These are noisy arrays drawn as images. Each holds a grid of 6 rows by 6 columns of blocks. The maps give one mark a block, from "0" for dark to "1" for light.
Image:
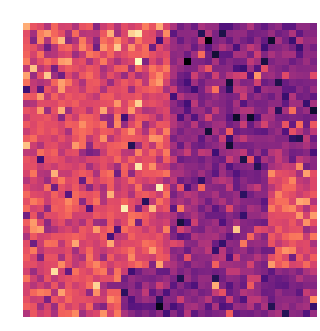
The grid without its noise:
1 1 1 0 0 0
1 1 1 0 0 0
1 1 1 0 0 0
1 1 1 0 0 1
1 1 1 0 0 1
1 1 0 0 0 0
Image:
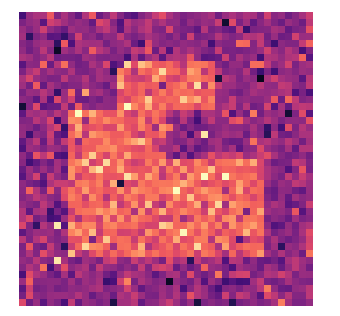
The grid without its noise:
0 0 0 0 0 0
0 0 1 1 0 0
0 1 1 0 0 0
0 1 1 1 1 0
0 1 1 1 1 0
0 0 0 0 0 0
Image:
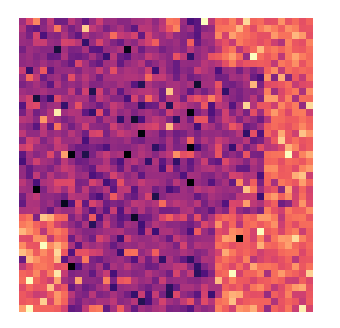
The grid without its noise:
0 0 0 0 1 1
0 0 0 0 0 1
0 0 0 0 0 1
0 0 0 0 0 1
1 0 0 0 1 1
1 0 0 0 1 1
